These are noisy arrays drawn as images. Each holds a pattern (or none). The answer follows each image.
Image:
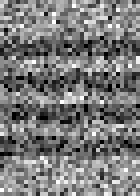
bands of rows
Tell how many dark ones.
4
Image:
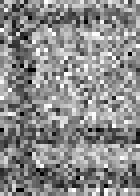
bands of rows crossing bands of columns
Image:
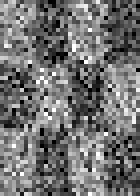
a checkerboard
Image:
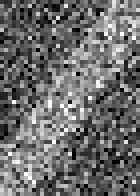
a diagonal band
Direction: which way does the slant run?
bottom left to top right
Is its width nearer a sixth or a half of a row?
a half
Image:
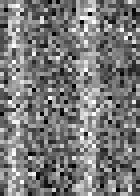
bands of columns
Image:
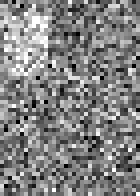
one block
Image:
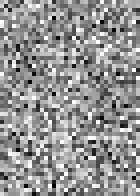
only noise
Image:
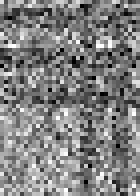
bands of rows crossing bands of columns
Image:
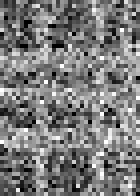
bands of rows crossing bands of columns
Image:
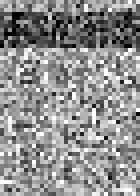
one band of rows
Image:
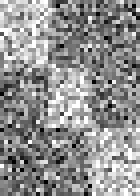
blocks along the diagonal
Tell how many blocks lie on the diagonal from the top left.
3
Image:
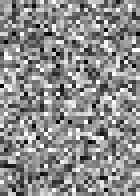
only noise
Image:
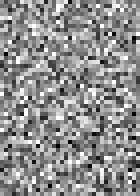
only noise
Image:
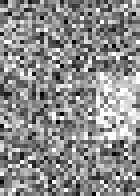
one block
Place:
middle right
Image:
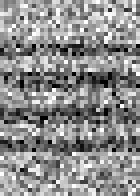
bands of rows
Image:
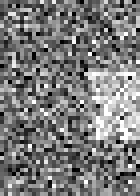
one block
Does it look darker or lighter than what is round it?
lighter
